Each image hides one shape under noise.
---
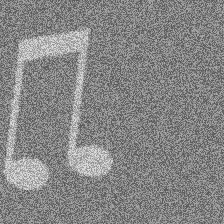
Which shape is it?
pair of musical notes
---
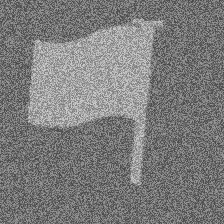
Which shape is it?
flag
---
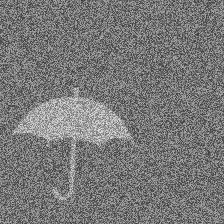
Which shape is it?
umbrella
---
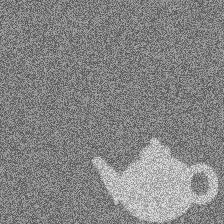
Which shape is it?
teapot
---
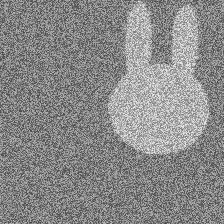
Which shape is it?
rabbit's head
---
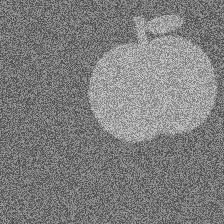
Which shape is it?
apple
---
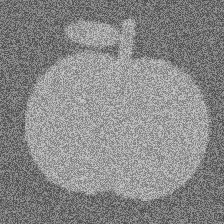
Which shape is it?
apple
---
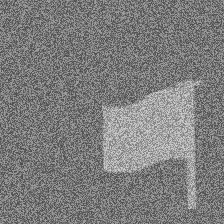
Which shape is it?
flag
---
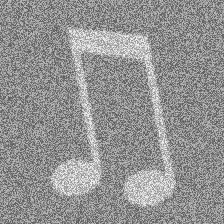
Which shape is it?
pair of musical notes
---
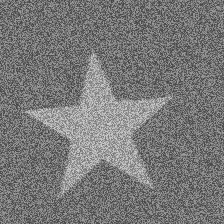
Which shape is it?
star
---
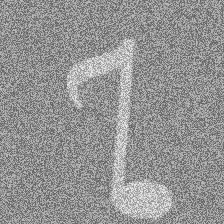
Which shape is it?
musical note
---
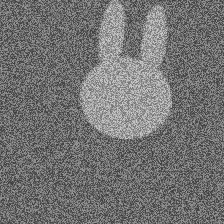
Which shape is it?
rabbit's head
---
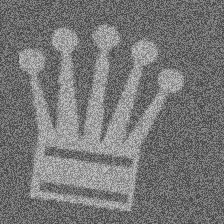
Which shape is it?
chess queen
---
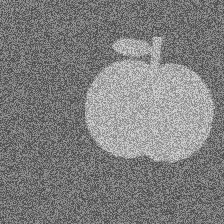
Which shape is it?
apple
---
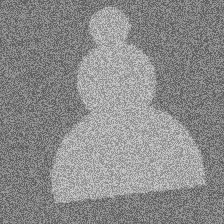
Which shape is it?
chess pawn
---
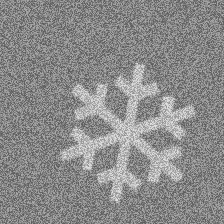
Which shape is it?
snowflake
